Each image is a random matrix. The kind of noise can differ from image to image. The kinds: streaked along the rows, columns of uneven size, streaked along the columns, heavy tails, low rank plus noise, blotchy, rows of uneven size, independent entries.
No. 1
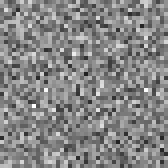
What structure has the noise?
independent entries
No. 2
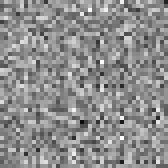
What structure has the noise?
low rank plus noise
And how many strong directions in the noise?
one
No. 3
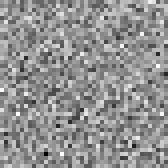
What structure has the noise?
independent entries
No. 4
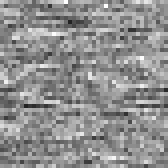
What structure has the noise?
streaked along the rows
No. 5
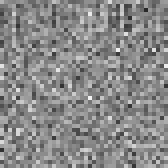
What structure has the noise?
low rank plus noise
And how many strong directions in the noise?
one
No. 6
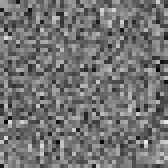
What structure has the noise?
low rank plus noise
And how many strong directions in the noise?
two
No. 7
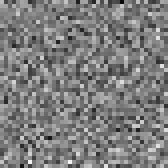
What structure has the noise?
low rank plus noise
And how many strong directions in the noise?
two
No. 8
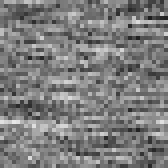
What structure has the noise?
streaked along the rows
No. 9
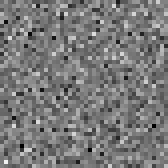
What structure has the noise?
heavy tails
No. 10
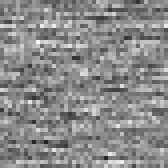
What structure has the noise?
streaked along the rows
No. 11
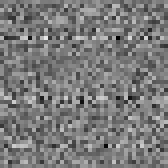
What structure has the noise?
rows of uneven size
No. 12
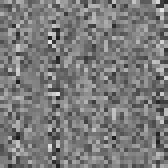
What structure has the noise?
columns of uneven size
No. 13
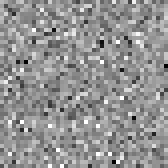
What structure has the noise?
heavy tails
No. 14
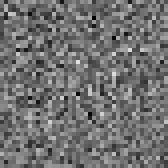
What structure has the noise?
low rank plus noise
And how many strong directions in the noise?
five to eight
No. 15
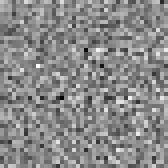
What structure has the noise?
low rank plus noise
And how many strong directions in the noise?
three or four
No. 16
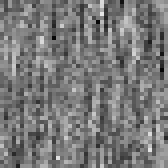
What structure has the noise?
streaked along the columns
